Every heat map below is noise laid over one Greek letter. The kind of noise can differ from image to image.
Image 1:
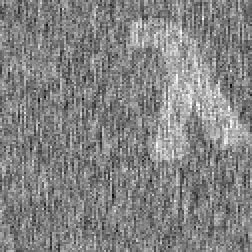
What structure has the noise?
streaked along the columns
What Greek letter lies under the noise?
lambda
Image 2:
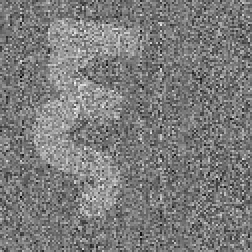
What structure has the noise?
columns of uneven size
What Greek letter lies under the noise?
xi
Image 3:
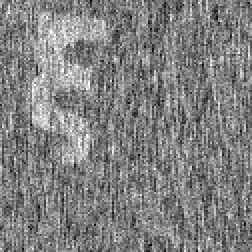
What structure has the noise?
streaked along the columns
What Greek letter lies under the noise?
xi
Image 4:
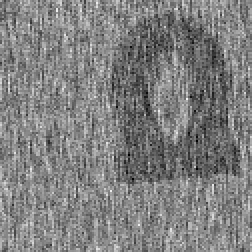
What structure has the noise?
streaked along the columns
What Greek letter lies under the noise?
omega
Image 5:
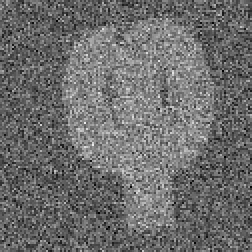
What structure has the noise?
low rank plus noise
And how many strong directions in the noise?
two
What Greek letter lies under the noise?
phi
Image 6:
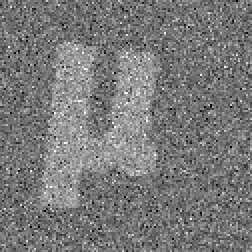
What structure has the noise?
heavy tails
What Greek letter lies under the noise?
mu
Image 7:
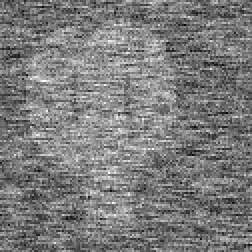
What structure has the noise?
streaked along the rows
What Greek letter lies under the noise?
phi
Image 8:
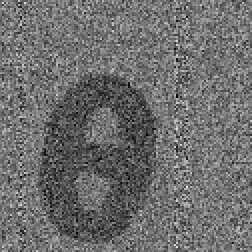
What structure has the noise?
columns of uneven size
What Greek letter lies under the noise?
theta
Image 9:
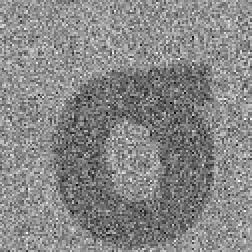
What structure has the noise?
low rank plus noise
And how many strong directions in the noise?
five to eight
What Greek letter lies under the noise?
sigma
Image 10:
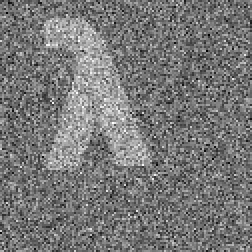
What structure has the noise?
independent entries
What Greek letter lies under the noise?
lambda
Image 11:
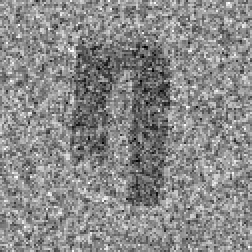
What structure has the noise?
blotchy
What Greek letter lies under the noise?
eta
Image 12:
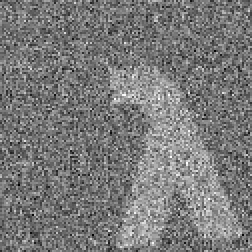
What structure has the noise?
low rank plus noise
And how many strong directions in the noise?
five to eight
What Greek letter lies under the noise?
lambda
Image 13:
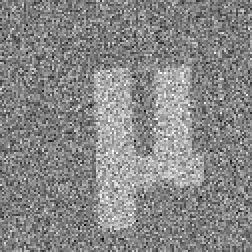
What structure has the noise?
low rank plus noise
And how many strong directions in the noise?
two
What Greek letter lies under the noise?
mu
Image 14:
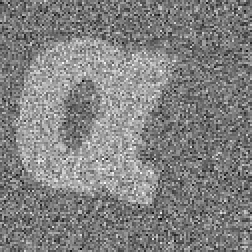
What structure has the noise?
low rank plus noise
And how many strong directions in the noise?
three or four
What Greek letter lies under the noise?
alpha
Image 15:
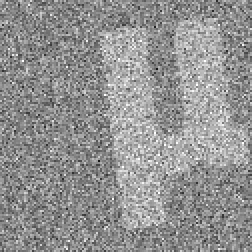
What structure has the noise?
independent entries
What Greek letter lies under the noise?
mu
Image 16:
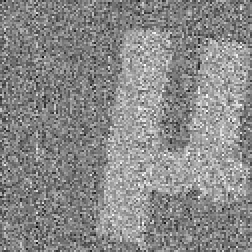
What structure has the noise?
columns of uneven size
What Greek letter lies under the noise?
mu
